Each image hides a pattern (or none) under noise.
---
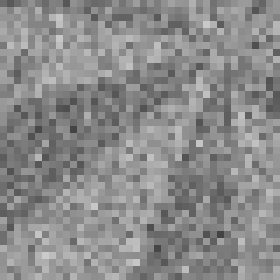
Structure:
spokes from one point
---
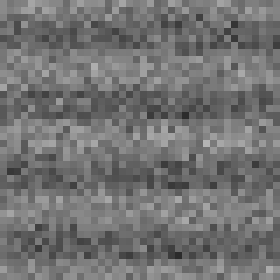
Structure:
horizontal stripes
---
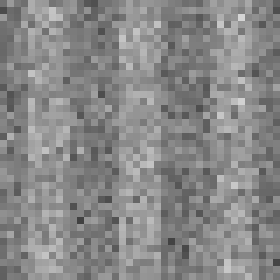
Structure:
vertical stripes
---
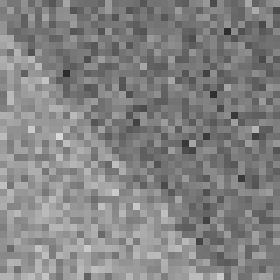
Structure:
a sharp edge
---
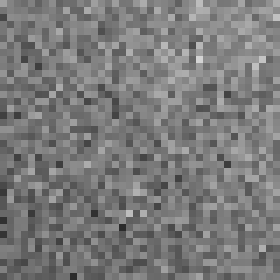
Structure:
a smooth slope
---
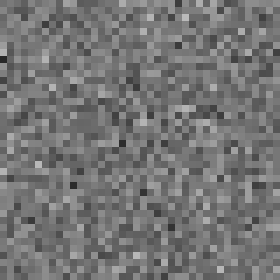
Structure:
only noise
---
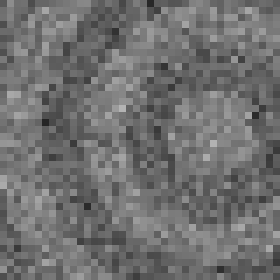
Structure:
rings round one point
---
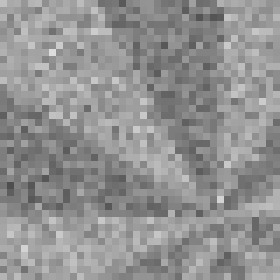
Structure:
spokes from one point
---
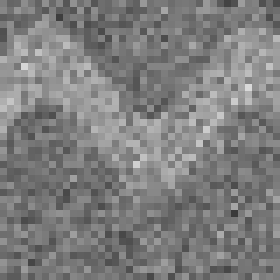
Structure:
a wavy band
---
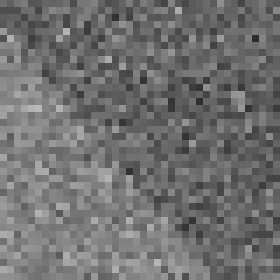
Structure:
a sharp edge
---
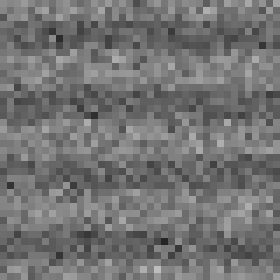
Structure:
horizontal stripes
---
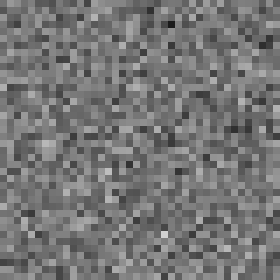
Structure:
only noise
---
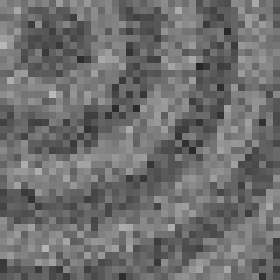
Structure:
rings round one point
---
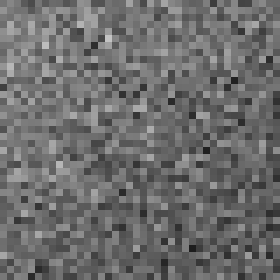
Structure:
a smooth slope
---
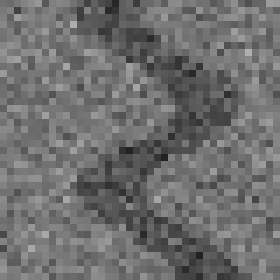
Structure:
a wavy band
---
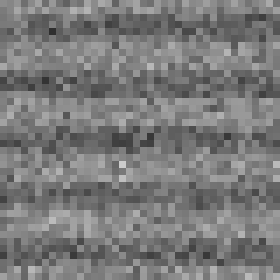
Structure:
horizontal stripes
